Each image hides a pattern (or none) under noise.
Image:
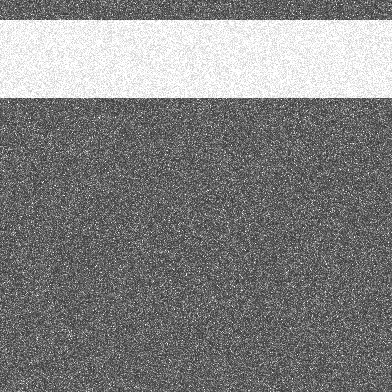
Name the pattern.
one horizontal stripe
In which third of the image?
top
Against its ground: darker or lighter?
lighter
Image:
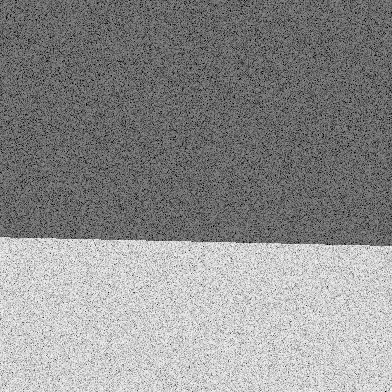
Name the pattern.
a sharp edge
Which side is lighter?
bottom
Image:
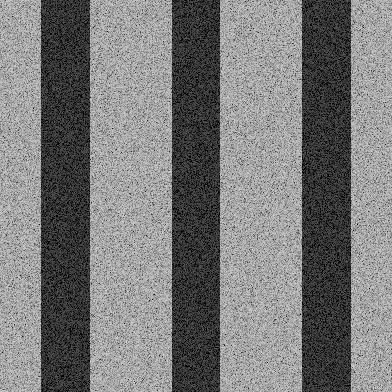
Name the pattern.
vertical stripes
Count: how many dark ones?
3
